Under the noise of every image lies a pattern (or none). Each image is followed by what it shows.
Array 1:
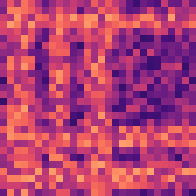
bands of rows crossing bands of columns
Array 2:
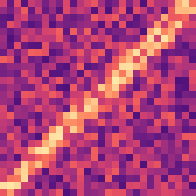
a diagonal band
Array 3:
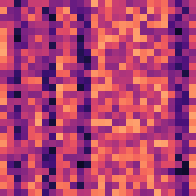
bands of columns
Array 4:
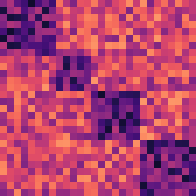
blocks along the diagonal
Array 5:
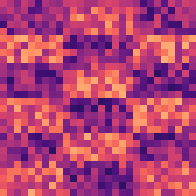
a checkerboard
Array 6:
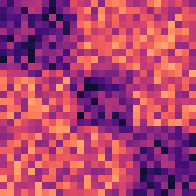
blocks along the diagonal
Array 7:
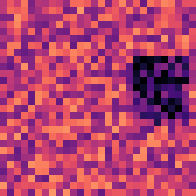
one block
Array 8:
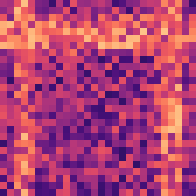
bands of rows crossing bands of columns
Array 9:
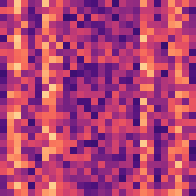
bands of columns
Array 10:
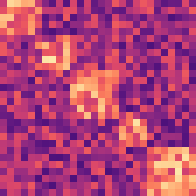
blocks along the diagonal
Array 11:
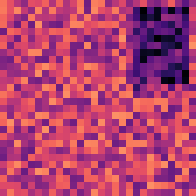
one block
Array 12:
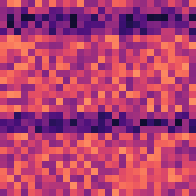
bands of rows
